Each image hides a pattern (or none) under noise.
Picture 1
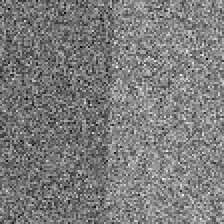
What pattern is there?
a sharp edge
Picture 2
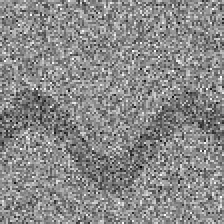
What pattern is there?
a wavy band
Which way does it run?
left to right
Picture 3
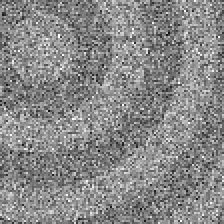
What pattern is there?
rings round one point
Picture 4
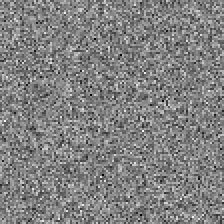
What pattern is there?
only noise
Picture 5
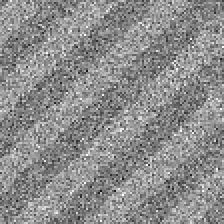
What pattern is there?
diagonal stripes
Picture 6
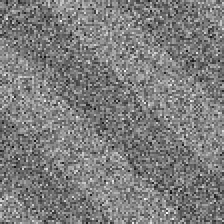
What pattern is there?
diagonal stripes
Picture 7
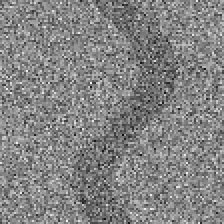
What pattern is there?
a wavy band
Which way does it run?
top to bottom
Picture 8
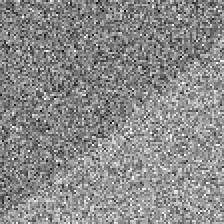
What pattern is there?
a sharp edge
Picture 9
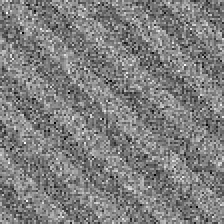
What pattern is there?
diagonal stripes
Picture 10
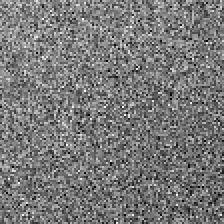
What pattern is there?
a smooth slope
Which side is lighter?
top left
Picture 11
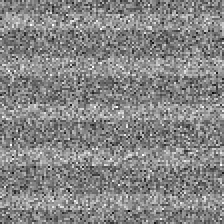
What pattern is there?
horizontal stripes
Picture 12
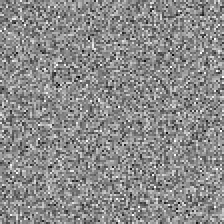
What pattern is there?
only noise
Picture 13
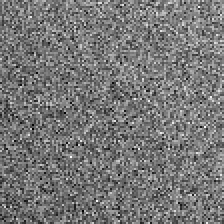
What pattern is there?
a smooth slope
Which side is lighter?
top right
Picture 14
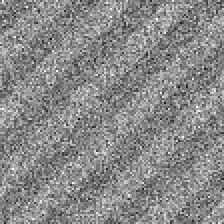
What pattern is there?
diagonal stripes
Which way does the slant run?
bottom left to top right
